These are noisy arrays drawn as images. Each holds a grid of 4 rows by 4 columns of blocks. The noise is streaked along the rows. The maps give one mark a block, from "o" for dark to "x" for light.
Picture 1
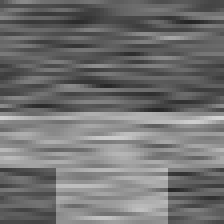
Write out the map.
oooo
oooo
xxxx
oxxo
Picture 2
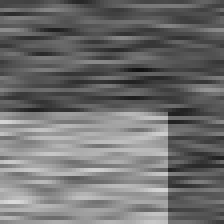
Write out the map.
oooo
oooo
xxxo
xxxo
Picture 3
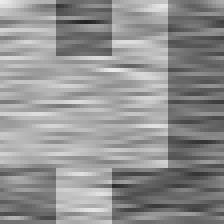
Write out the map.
xoxo
xxxo
xxxo
oxoo
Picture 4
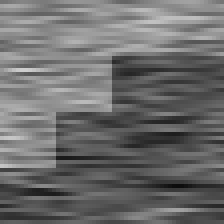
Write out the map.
xxxx
xxoo
xooo
oooo
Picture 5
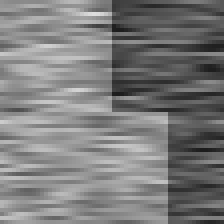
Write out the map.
xxoo
xxoo
xxxo
xxxo
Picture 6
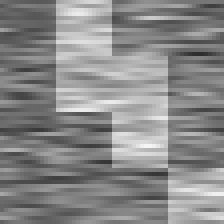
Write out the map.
oxoo
oxxo
ooxo
ooox
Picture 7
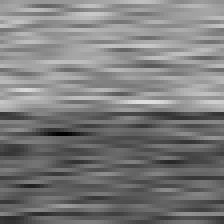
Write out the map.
xxxx
xxxx
oooo
oooo
